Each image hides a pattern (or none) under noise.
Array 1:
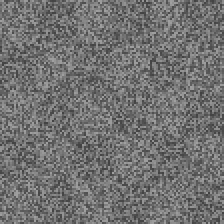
a checkerboard
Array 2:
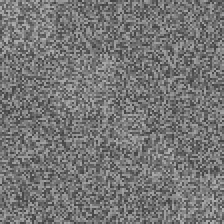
blocks along the diagonal
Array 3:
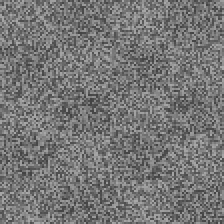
a checkerboard
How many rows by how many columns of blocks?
5 by 4
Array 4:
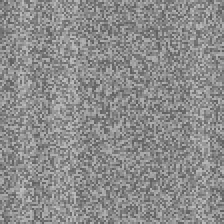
bands of columns
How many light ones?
3
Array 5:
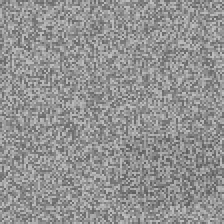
one block
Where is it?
bottom right
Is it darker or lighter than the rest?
darker
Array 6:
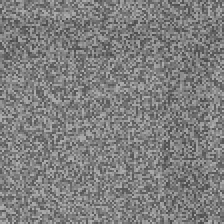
bands of rows crossing bands of columns
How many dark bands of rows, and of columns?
1 and 1
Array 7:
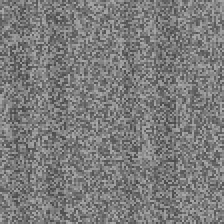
bands of columns
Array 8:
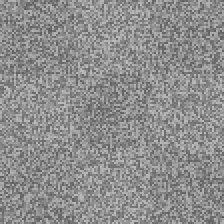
a checkerboard
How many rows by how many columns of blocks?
3 by 3
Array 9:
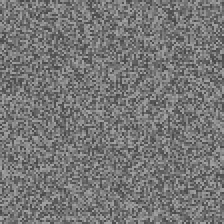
only noise
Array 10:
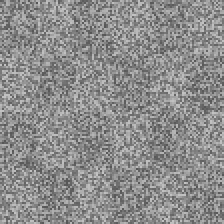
a checkerboard
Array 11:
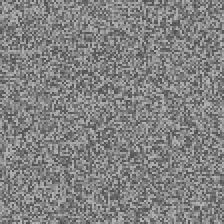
only noise
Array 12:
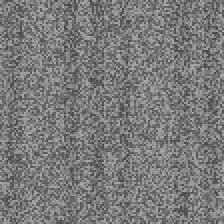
bands of columns
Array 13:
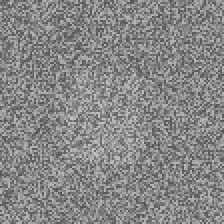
one block
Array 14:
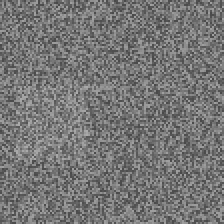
one block
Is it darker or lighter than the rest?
lighter
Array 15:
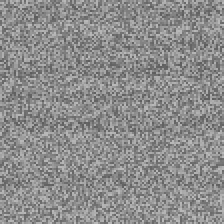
bands of rows
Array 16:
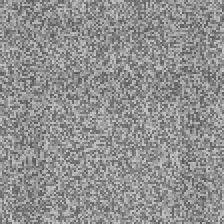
bands of rows crossing bands of columns
